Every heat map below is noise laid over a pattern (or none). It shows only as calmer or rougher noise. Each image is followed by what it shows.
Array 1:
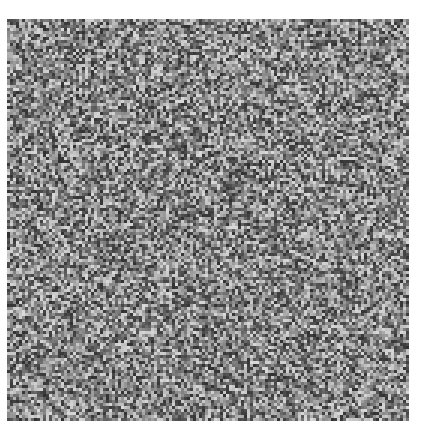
only noise
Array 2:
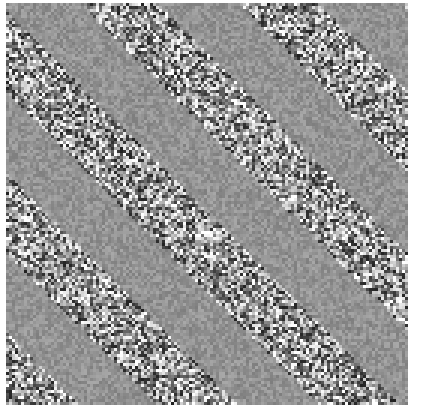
diagonal stripes
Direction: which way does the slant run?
top left to bottom right
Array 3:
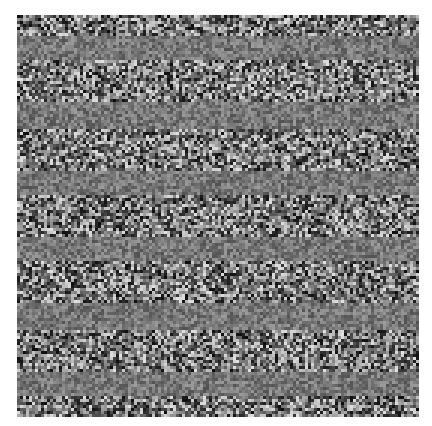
horizontal stripes
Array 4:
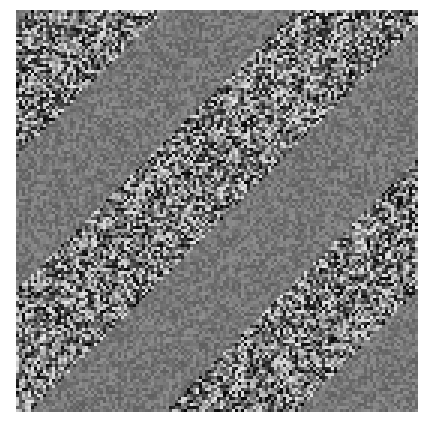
diagonal stripes
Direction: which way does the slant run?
bottom left to top right
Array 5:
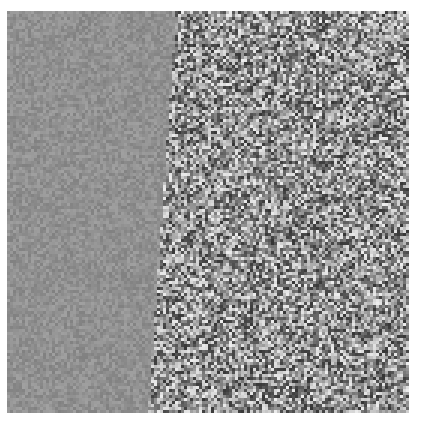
a sharp edge
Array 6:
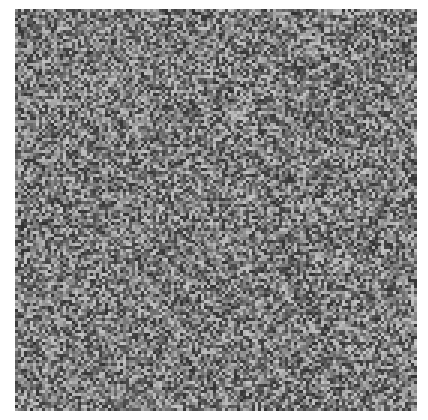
only noise
